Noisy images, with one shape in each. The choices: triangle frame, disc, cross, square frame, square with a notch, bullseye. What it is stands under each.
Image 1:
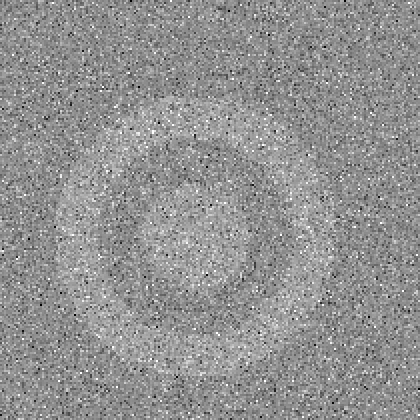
bullseye
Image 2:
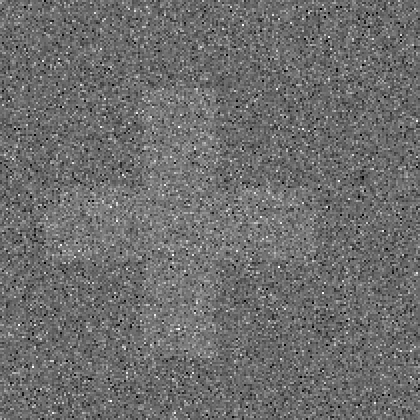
cross
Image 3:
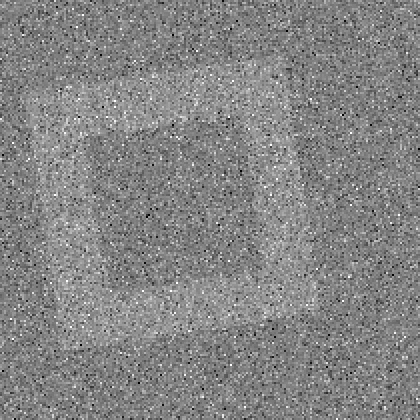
square frame
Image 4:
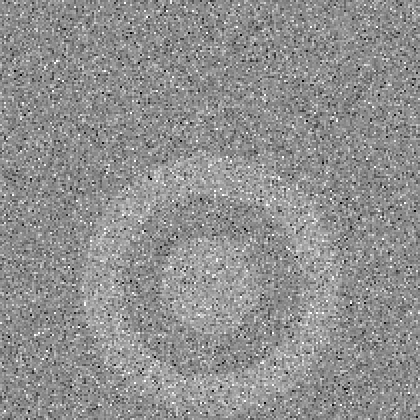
bullseye
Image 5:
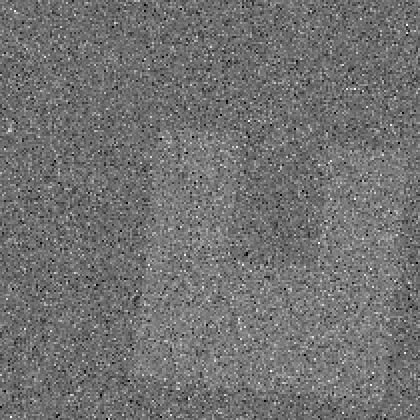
square with a notch
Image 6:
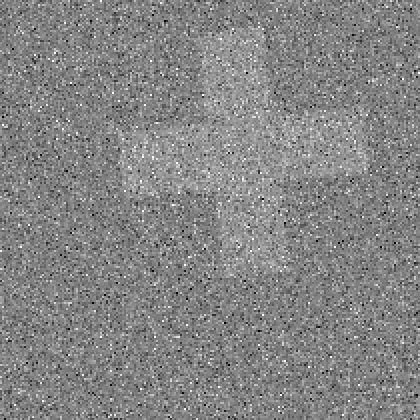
cross
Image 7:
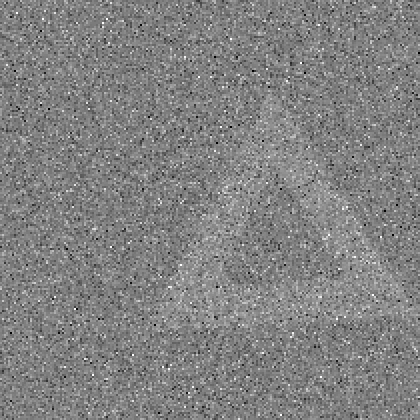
triangle frame
